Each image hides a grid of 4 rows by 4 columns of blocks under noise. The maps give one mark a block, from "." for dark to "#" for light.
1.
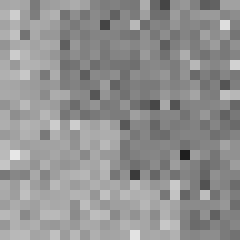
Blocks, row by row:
#...
#...
##..
###.
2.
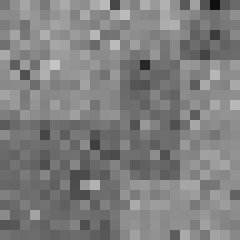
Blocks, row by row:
###.
##.#
...#
..##
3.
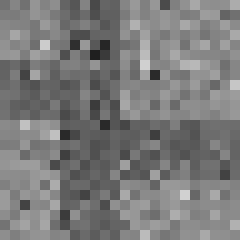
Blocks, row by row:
#.##
..##
#...
#.##
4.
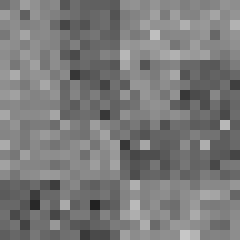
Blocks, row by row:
#.##
#.#.
##..
..##
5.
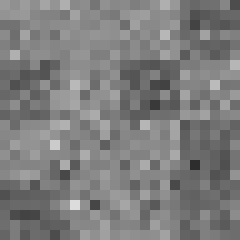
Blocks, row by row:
###.
.#.#
###.
.##.
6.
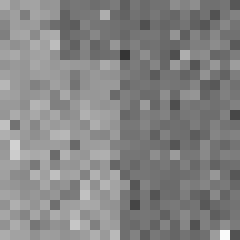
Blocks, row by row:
#...
##..
##..
##..
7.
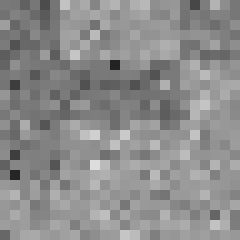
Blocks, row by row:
.##.
...#
.###
####
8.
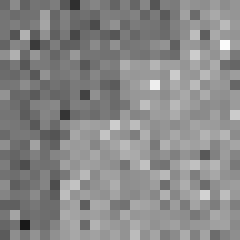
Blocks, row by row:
...#
..##
.###
.###
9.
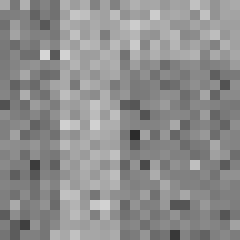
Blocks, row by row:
.###
.#..
.#..
.#..
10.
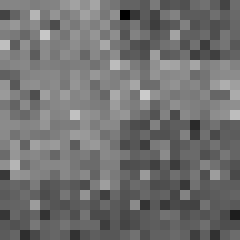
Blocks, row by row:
##..
####
##..
....
